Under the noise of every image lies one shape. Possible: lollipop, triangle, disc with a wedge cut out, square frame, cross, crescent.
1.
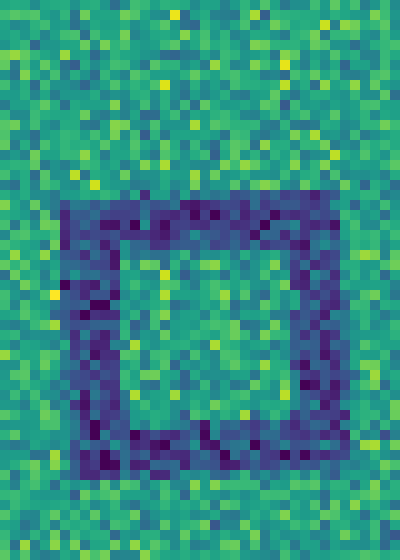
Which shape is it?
square frame
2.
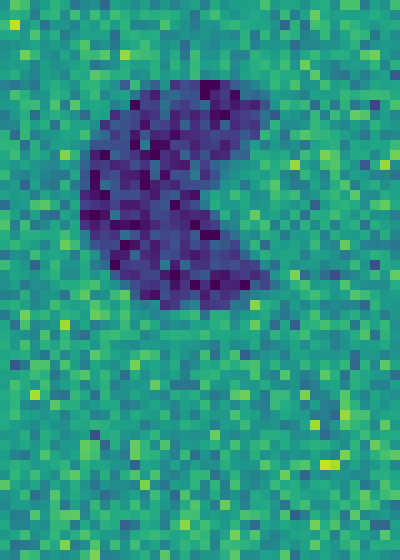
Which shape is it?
disc with a wedge cut out
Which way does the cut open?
right
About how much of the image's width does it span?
half
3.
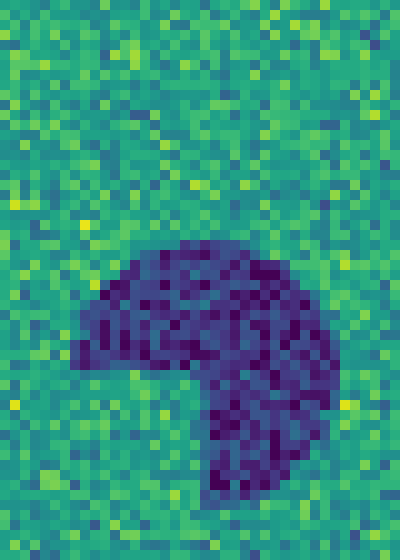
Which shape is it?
disc with a wedge cut out
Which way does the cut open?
down and left
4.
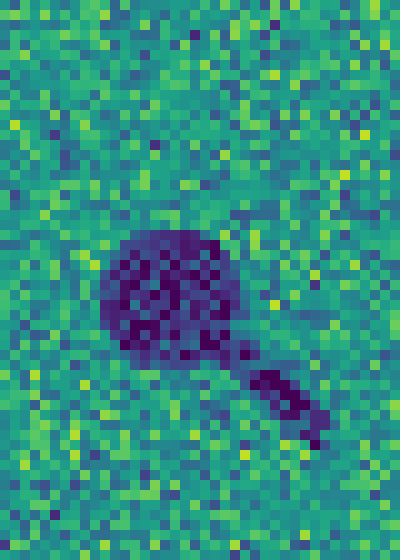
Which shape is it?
lollipop
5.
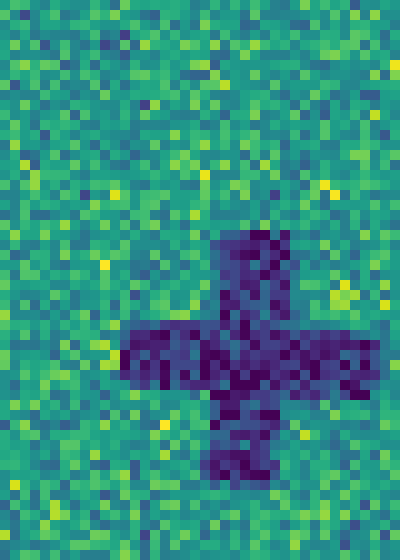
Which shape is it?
cross
